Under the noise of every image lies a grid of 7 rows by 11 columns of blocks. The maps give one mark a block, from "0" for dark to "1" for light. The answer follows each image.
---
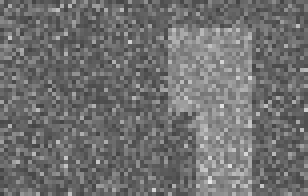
00000000000
00000011100
00000011100
00000011100
00000001100
00000001100
00000001100
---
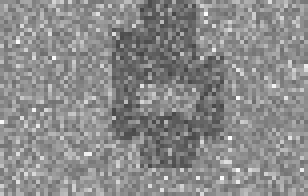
11111001111
11110001111
11110000111
11110110111
11110000111
11111001111
11111111111
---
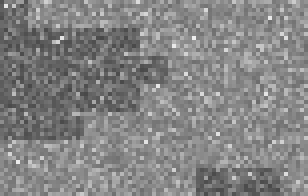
01111111111
00000111111
00000011111
00000111111
00011111111
11111111111
11111110001
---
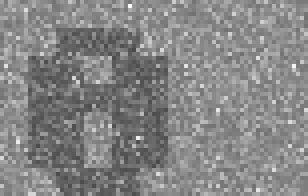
11111111111
11000111111
10010011111
10000011111
10010011111
10010011111
11000111111
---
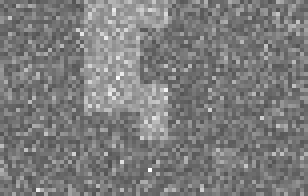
00011100000
00011000000
00011000000
00011100000
00000100000
00000000000
00000000000
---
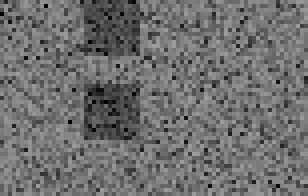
11100111111
11100111111
11111111111
11100111111
11100111111
11111111111
11111111111
